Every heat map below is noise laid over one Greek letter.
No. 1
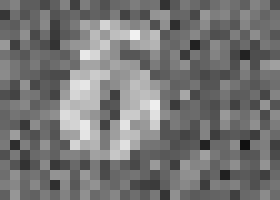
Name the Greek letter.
delta
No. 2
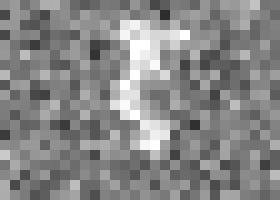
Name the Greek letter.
xi
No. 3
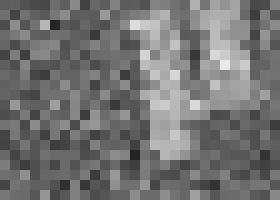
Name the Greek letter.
mu
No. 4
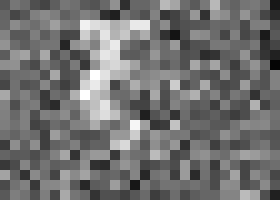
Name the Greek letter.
xi
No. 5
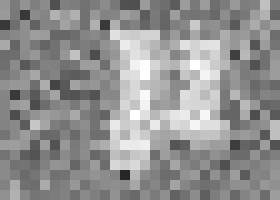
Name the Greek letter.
mu
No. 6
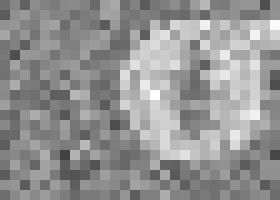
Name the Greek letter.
sigma
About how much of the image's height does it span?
two thirds
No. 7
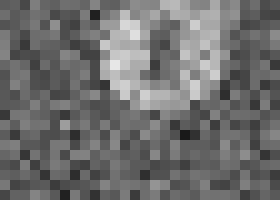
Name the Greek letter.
sigma
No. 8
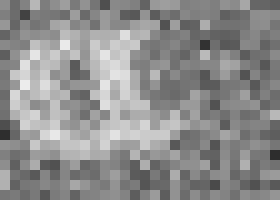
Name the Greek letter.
alpha
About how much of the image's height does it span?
two thirds
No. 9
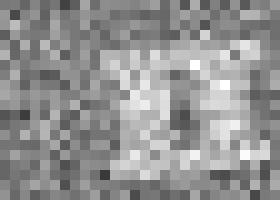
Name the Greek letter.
pi
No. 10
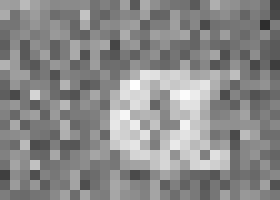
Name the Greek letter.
alpha
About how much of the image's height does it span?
half
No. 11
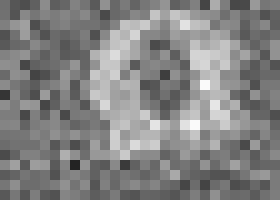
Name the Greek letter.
omega
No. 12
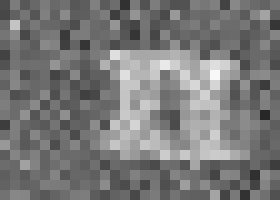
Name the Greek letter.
pi
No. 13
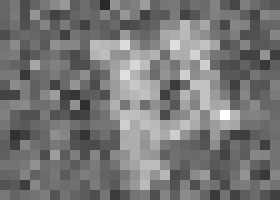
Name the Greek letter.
mu
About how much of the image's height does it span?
nearly all
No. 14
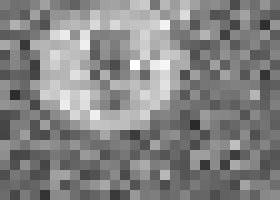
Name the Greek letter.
sigma
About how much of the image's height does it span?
two thirds
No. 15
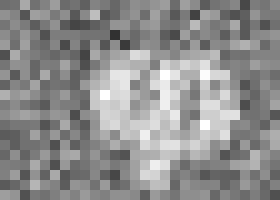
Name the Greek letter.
phi
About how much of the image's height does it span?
two thirds
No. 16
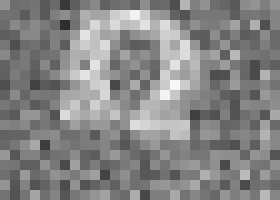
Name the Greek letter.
omega
